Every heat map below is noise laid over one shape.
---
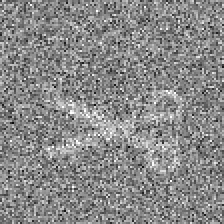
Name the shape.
pair of scissors
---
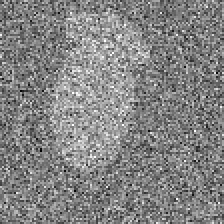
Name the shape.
footprint
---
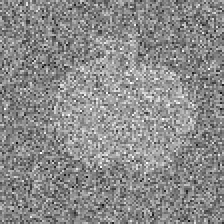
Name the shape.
apple
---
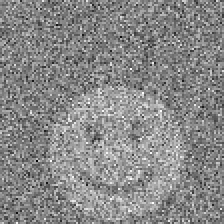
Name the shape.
smiling face
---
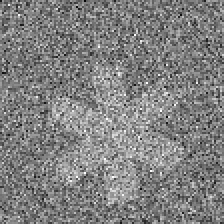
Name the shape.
asterisk
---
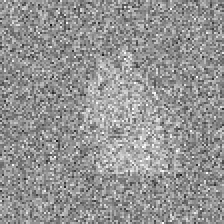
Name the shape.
chess knight
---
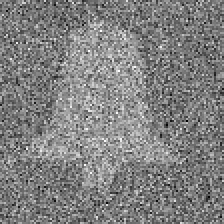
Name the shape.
bell
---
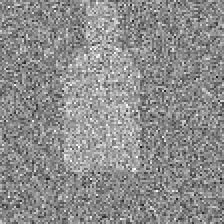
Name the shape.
bottle
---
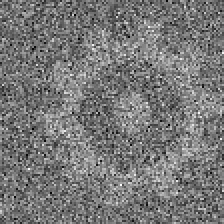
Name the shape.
gear
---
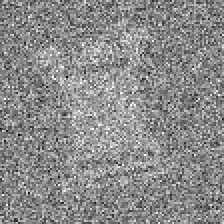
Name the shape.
chess rook
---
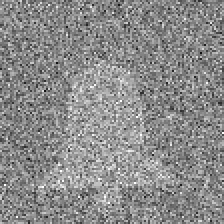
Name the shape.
bell
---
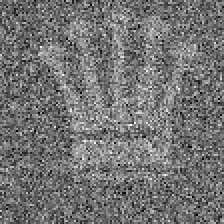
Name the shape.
chess queen
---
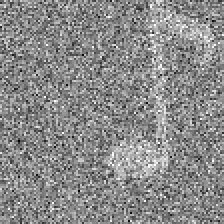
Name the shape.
musical note
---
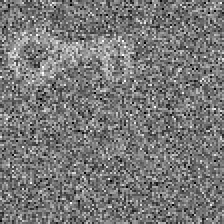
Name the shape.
key
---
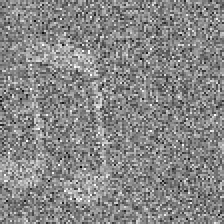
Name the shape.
pair of musical notes
